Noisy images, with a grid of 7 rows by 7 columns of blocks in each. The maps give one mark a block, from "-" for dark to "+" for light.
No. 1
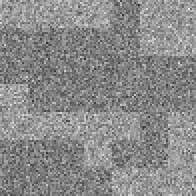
+ + + + - + +
- - - - - + +
- - - - - - -
+ - - - - - -
+ + + + + - +
- - - + - - +
- - - - + + +
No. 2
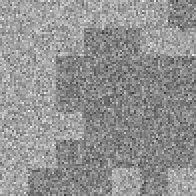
+ + + + + + -
+ + + - - + +
+ + - - - - -
+ + - - - - -
+ + + - - - -
+ + - - - - -
+ - - - + - +
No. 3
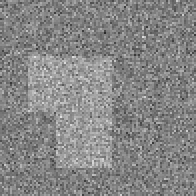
- - - - - - -
- - - - - - -
- + + + - - -
- + + + - - -
- - + + - - -
- - + + - - -
- - - - - - -
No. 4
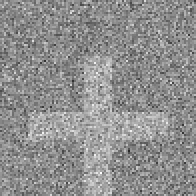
- - - - - - -
- - - - - - -
- - - + - - -
- - - + - - -
- + + + + + -
- - - + - - -
- - - + - - -
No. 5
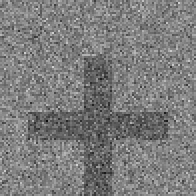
+ + + + + + +
+ + + + + + +
+ + + - + + +
+ + + - + + +
+ - - - - - +
+ + + - + + +
+ + + - + + +
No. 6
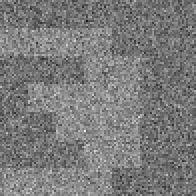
- - - - - - -
+ + + + - - -
- - - + + - -
- + + + + - -
- - + + + - -
- - - + + - -
+ + + + - - -
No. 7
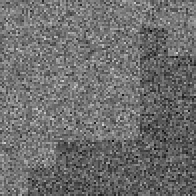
+ + + + + + +
+ + + + + - +
+ + + + + - -
+ + + + + - -
+ + + + + - -
+ + - - - - -
+ - - - - - -
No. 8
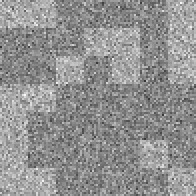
+ + - - - - +
- - - + + - +
- - + - + - +
+ + - - - - -
+ - - - - - -
+ - - - - + -
+ + - - - - +
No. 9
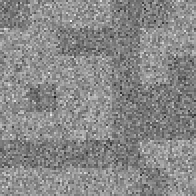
- + + + - - +
+ + - - - + +
+ + + + - + -
+ - + + - - -
+ + + + - - -
- - - - - + +
+ + + + + - +
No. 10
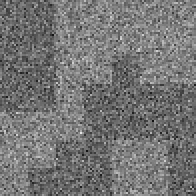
- - + + + + +
- - + + + + +
- - + + - + +
- - + - - - -
+ + + - - - -
+ + - - + + -
+ - - - + + -
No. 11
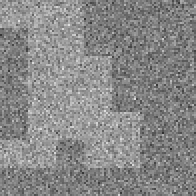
+ + + - - - -
- + + - - - -
- + + + - - -
- + + + - - -
- + + + + - -
+ + - + + - -
- - - - - - -
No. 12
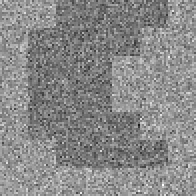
+ + - - - - +
+ - - - - + +
+ - - - + + +
+ - - - + + +
+ - - - - + +
+ + - - - - +
+ + + + + + +
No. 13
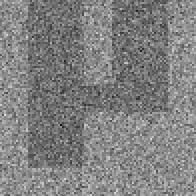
+ - - + - - +
+ - - + - - +
+ - - + - - +
+ - - - - - +
+ - - + + + +
+ - - + + + +
+ + + + + + +
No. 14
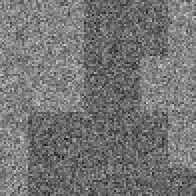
+ + + - - - +
+ + + - - - +
+ + + - - + +
+ + + - - + +
+ - - - - - +
+ - - - - - +
+ - - - - - -
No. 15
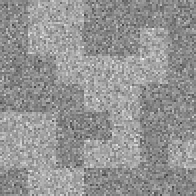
- + + - - - -
- + + - - + -
- - + + + + -
- - - + + - -
+ + - - + - -
+ + - + + - +
- + + - - - -
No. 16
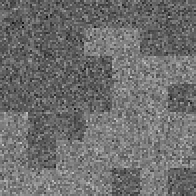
- - - - - - -
- - - + + - -
- - - - + + +
- - - - + + -
+ - - + + + +
+ - + + + + +
+ + + + - + -
